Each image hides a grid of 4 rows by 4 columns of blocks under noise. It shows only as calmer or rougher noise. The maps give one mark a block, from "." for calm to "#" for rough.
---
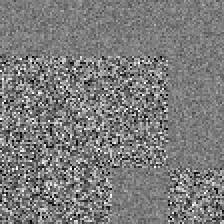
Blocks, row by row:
....
###.
###.
##.#
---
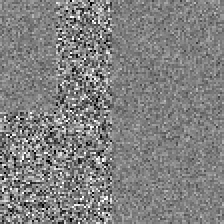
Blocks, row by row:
.#..
.#..
##..
##..
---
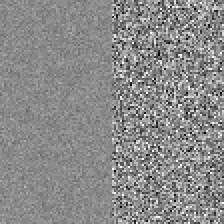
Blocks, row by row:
..##
..##
..##
..##
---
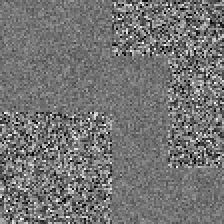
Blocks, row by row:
..##
...#
##.#
##..
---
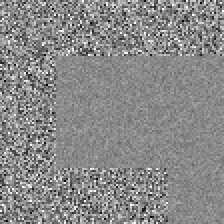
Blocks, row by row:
####
#...
#...
###.
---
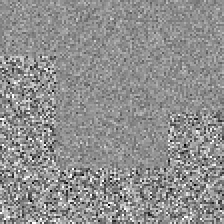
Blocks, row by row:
....
#...
#..#
####
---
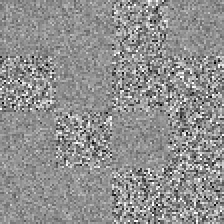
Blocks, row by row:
..#.
#.##
.#.#
..##
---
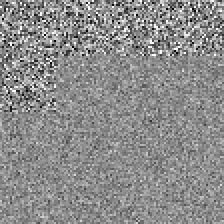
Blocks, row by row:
####
#...
....
....
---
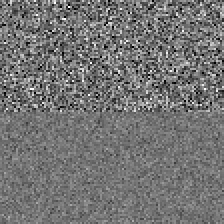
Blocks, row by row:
####
####
....
....
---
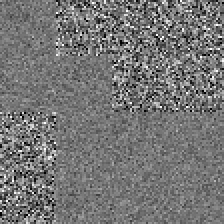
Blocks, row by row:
.###
..##
#...
#...
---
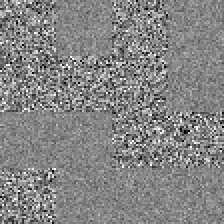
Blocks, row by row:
#.#.
###.
..##
#...
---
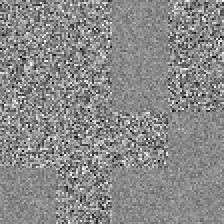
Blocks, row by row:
##.#
##.#
###.
.#..
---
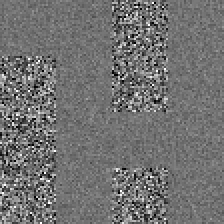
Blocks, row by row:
..#.
#.#.
#...
#.#.
